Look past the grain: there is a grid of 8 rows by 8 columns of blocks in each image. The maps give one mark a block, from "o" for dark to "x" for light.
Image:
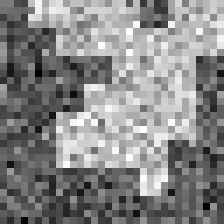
o x x x x o x x
o o x x x x x x
o o o o x x x o
o o o x x x x o
o o x x x x x o
o o x x x x o o
o o o o o x o o
o o o o o o o o
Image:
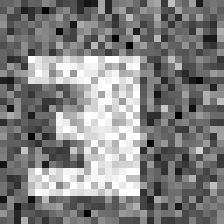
o o o o o o o o
o o o o o o o o
o x x x x o o o
o o o x x o o o
o o x x x o o o
o o o x x o o o
o x x x x o o o
o o o o o o o o
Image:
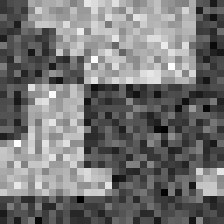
o x x x x x x o
o o x x x x x o
o o o x x x x o
o x x o o o o o
o x x o o o o o
x x x o o o o o
x x x x o o o x
o o o o o o o o
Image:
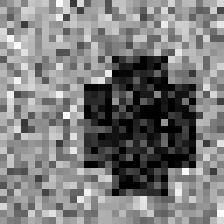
x x x x x x x x
x x x x x x x x
x x x x o o x x
x x x o o o o x
x x x o o o o x
x x x o o o o x
x x x x o o x x
x x x x x x x x
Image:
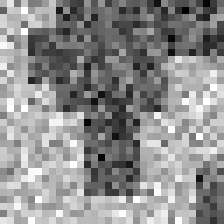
x x o o o o o o
x o o o o o o o
x o o o o o x x
x x o o o o x x
x x x o o x x x
x x x o o x x x
x x x o o x x o
x x x x x x x o
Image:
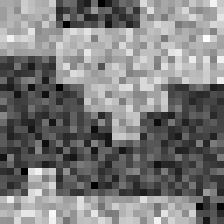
x x o o o x x x
x x x x x x x x
o o x x x x x x
o o o x x x o o
o o o o x o o o
o o o o o o o o
o x o o o o o o
x x x x x x x o
